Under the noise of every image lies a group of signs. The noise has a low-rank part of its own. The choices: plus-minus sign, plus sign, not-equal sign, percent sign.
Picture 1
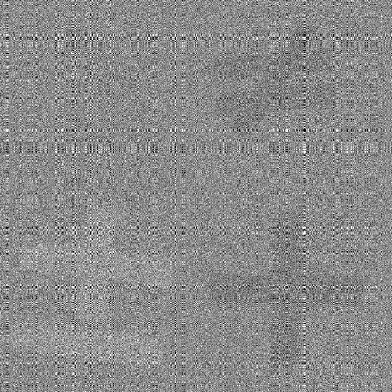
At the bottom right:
plus sign
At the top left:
nothing
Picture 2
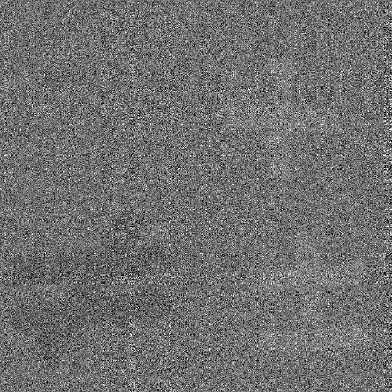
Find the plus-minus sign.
bottom right
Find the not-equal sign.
bottom left
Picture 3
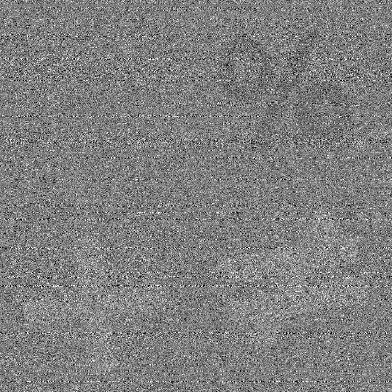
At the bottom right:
not-equal sign
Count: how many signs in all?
3
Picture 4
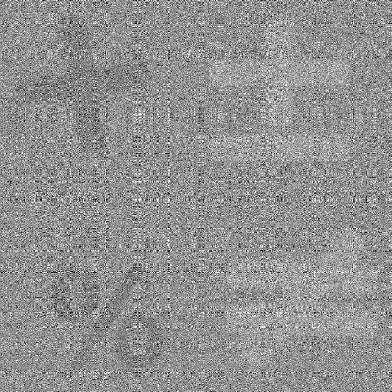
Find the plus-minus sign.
top right
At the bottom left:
percent sign
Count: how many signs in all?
4
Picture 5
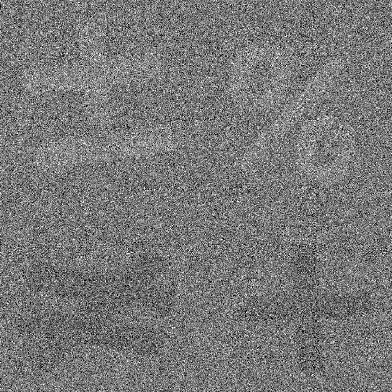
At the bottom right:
plus sign
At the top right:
percent sign
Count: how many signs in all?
4
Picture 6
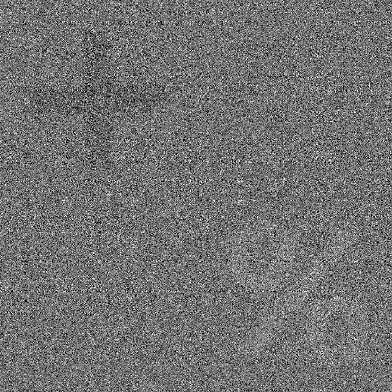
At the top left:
plus sign
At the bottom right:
percent sign
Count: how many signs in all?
2
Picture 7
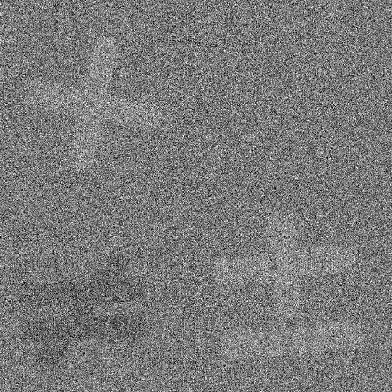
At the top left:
plus sign
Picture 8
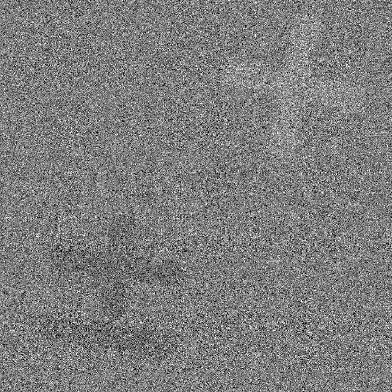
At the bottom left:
plus-minus sign
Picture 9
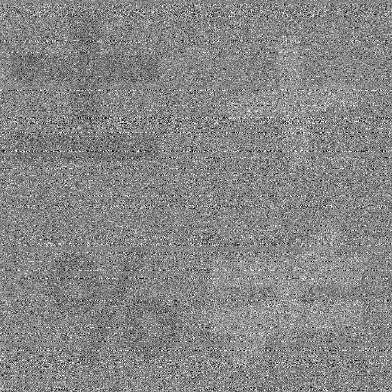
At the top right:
plus sign
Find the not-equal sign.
bottom right
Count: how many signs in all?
4
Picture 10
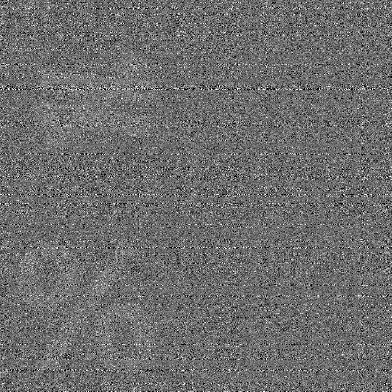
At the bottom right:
nothing
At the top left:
not-equal sign
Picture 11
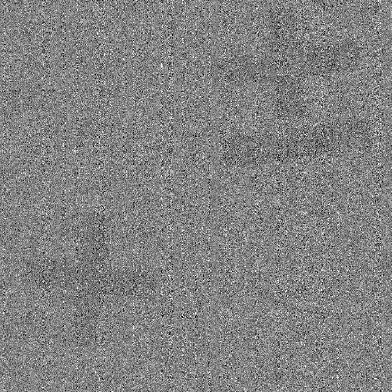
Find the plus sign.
bottom left
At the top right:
plus-minus sign
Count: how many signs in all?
2
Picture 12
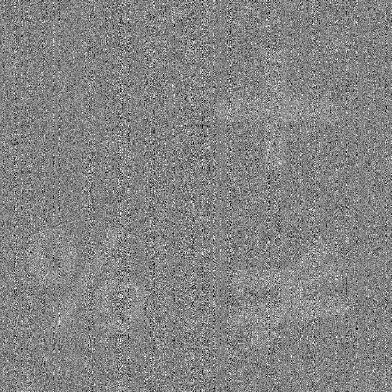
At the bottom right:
not-equal sign
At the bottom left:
percent sign
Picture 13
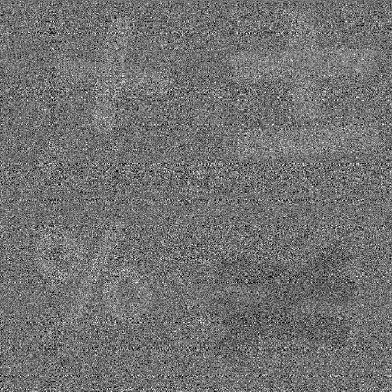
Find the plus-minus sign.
top right
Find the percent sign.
bottom left
